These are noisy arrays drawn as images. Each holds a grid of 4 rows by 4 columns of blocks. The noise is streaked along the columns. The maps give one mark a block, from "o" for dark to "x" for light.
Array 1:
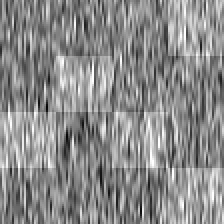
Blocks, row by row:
ooox
oxoo
xoxo
ooox
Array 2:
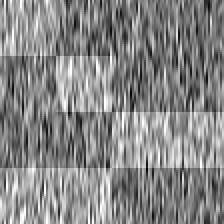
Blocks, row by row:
xooo
oxoo
ooxx
xxoo
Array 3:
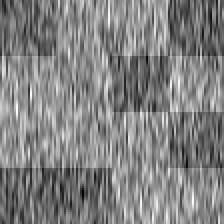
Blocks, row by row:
oxxo
xxox
xxxo
ooxx
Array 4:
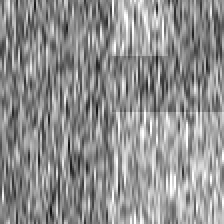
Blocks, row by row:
ooxo
oooo
ooxx
ooxx
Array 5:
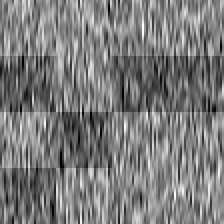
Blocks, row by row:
xxxx
oxoo
xoxx
oxxx
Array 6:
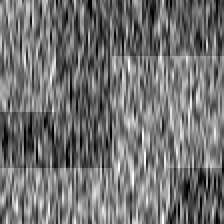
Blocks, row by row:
xooo
xoxx
ooxx
xxxo
